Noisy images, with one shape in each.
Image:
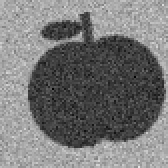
dark apple
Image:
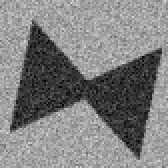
dark bow tie
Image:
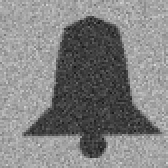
dark bell
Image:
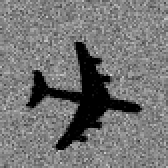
dark airplane
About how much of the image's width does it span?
two thirds
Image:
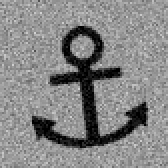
dark anchor
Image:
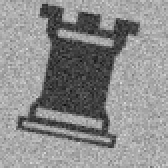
dark chess rook
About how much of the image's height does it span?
nearly all
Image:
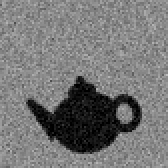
dark teapot
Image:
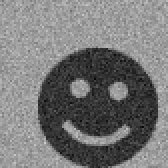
dark smiling face
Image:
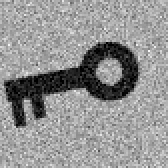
dark key
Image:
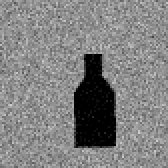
dark bottle
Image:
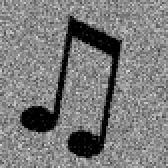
dark pair of musical notes
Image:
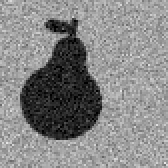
dark pear
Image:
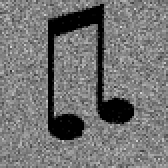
dark pair of musical notes
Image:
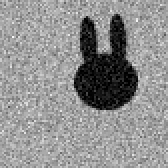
dark rabbit's head
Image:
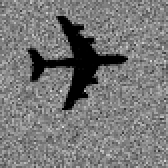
dark airplane
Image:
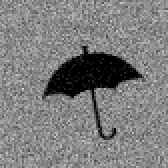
dark umbrella
